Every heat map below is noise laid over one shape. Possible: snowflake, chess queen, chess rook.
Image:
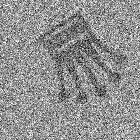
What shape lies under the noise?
chess queen
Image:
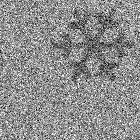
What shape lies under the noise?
snowflake
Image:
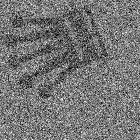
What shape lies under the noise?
chess queen
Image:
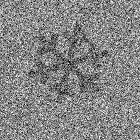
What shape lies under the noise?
snowflake
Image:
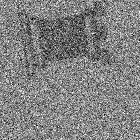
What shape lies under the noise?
chess rook
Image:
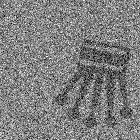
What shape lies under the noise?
chess queen
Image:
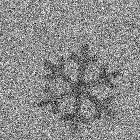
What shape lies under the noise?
snowflake
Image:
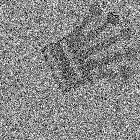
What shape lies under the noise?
chess queen
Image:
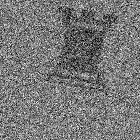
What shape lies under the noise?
chess rook
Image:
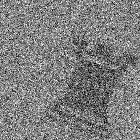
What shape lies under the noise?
chess rook
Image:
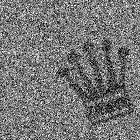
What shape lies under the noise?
chess queen
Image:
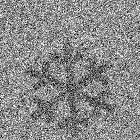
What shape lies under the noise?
snowflake
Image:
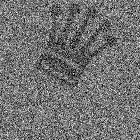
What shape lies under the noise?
chess queen
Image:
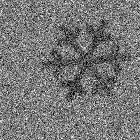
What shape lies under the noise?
snowflake
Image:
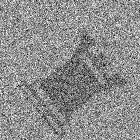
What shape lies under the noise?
chess rook
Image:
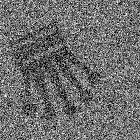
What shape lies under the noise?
chess queen
